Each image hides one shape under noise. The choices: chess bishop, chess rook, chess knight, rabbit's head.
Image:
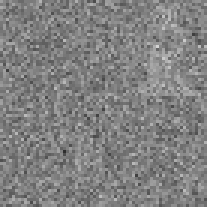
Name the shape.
chess bishop
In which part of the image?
top right
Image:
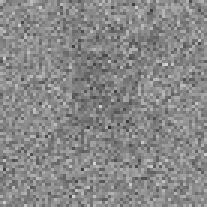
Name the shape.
chess rook
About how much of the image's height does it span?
two thirds
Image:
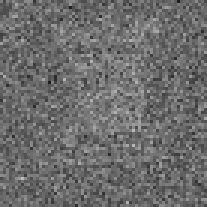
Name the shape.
chess rook
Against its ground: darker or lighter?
lighter
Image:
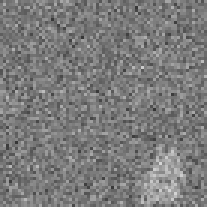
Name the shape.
chess knight
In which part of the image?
bottom right
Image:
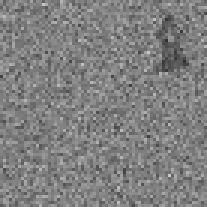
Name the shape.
chess bishop
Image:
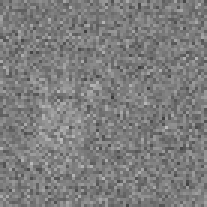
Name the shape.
chess rook
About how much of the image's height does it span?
half
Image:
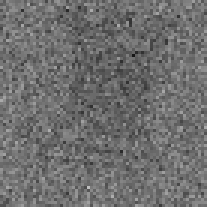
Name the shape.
chess rook
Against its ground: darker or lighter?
darker
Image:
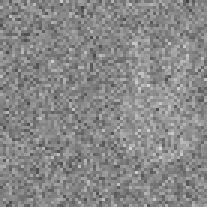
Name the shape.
rabbit's head
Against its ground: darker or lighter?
lighter
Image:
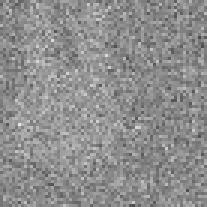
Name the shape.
rabbit's head
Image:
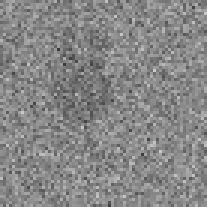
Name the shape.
rabbit's head
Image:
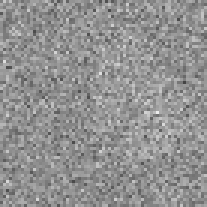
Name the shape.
chess knight
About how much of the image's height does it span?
two thirds
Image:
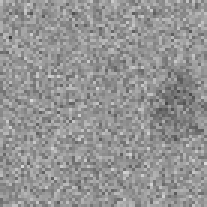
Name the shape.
chess knight
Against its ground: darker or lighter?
darker
